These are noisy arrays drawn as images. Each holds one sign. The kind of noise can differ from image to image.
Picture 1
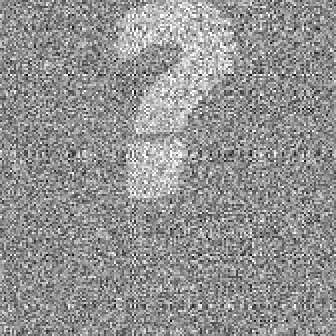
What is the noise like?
low rank plus noise
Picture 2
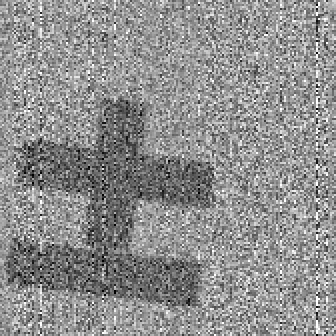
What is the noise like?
columns of uneven size
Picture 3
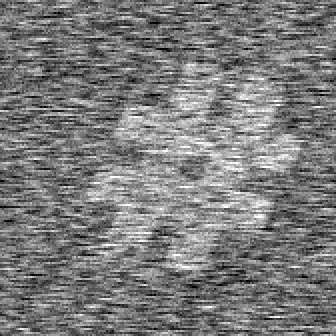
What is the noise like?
streaked along the rows
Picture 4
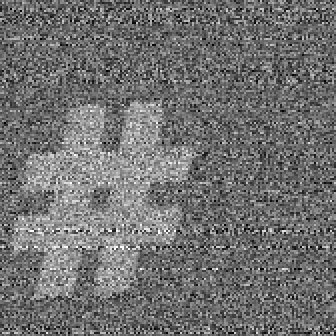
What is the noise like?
rows of uneven size
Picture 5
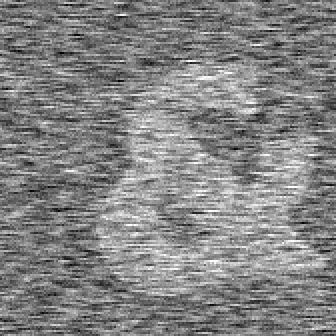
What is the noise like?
streaked along the rows
